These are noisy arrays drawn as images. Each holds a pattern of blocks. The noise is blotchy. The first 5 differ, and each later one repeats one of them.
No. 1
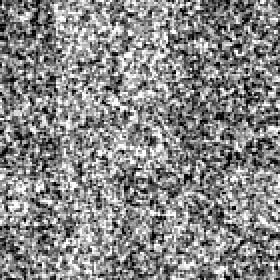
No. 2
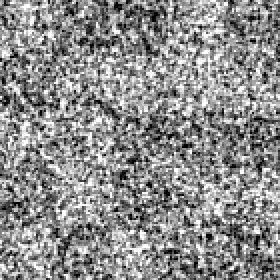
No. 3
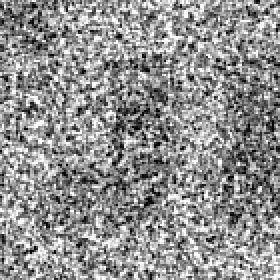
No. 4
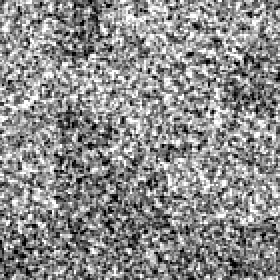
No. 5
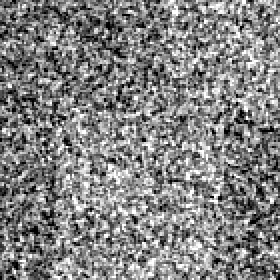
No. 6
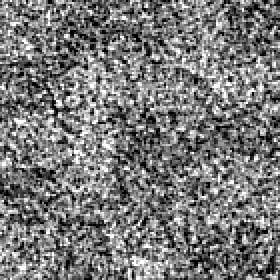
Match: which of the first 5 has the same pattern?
2
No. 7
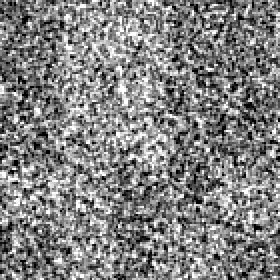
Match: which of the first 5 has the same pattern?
1
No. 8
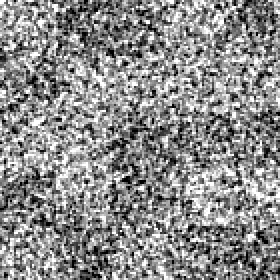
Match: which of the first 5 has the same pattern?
2
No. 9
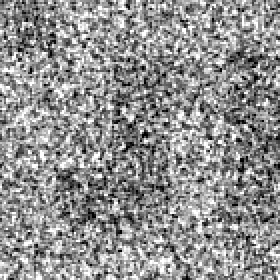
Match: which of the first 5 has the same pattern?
3
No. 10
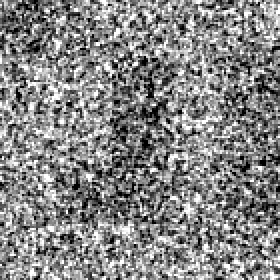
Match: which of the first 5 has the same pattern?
3
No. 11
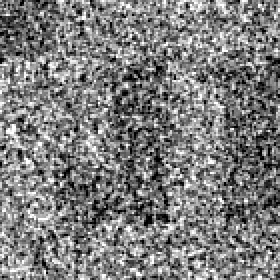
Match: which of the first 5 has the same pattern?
3
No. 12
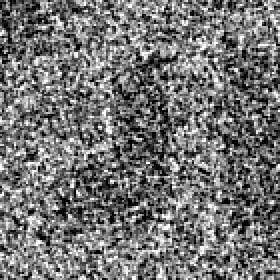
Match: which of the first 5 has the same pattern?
3
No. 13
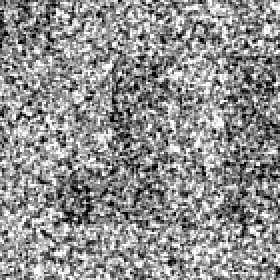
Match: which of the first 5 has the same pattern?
3
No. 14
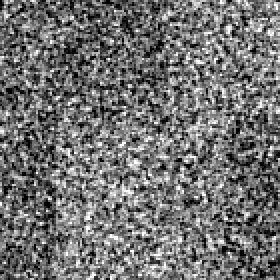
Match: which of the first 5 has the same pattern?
5
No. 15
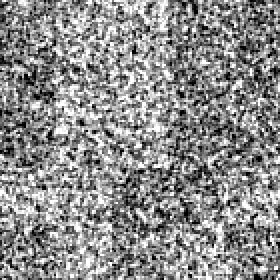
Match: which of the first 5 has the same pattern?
1
